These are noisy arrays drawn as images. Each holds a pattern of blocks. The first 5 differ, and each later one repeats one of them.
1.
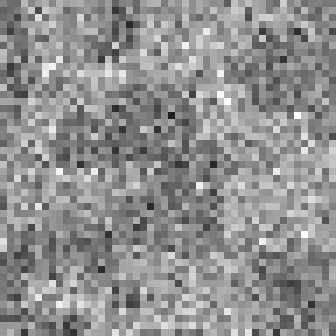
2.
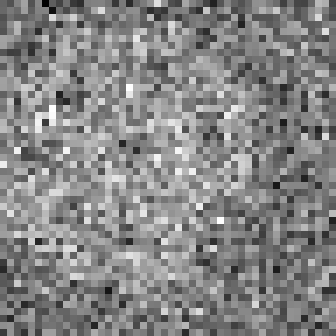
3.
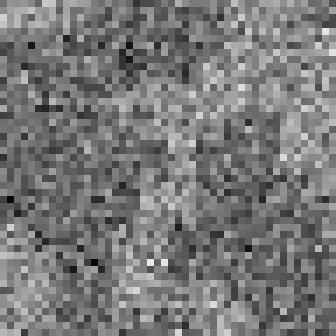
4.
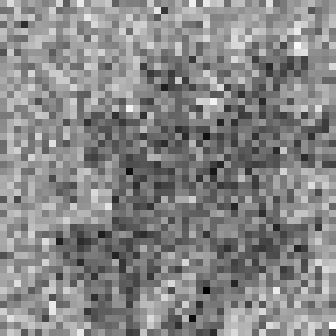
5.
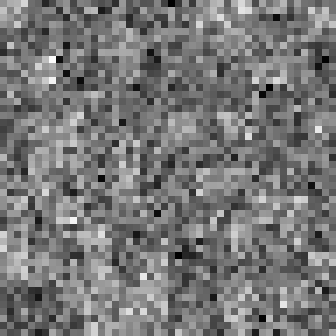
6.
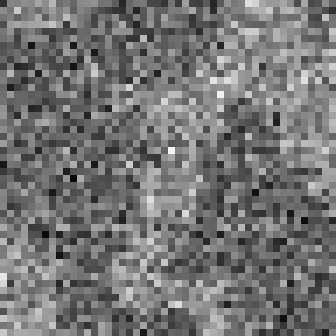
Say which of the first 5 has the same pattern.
3
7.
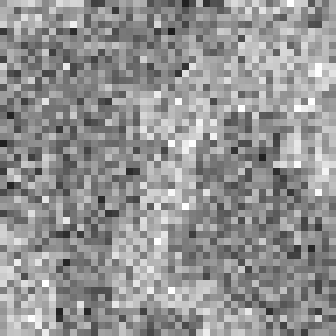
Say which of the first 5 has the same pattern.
3
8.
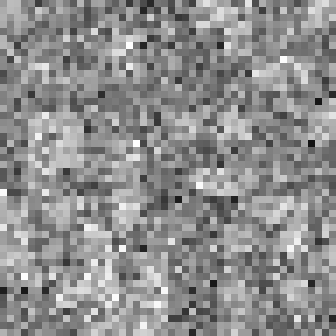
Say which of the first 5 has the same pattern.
5
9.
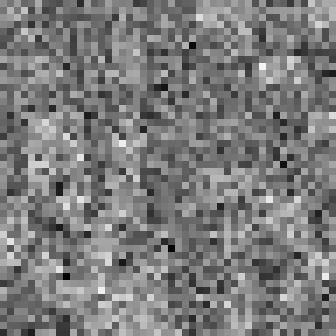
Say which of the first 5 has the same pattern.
5
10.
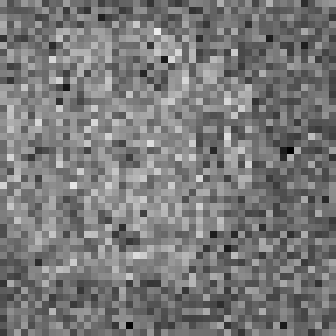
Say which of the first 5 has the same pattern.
2
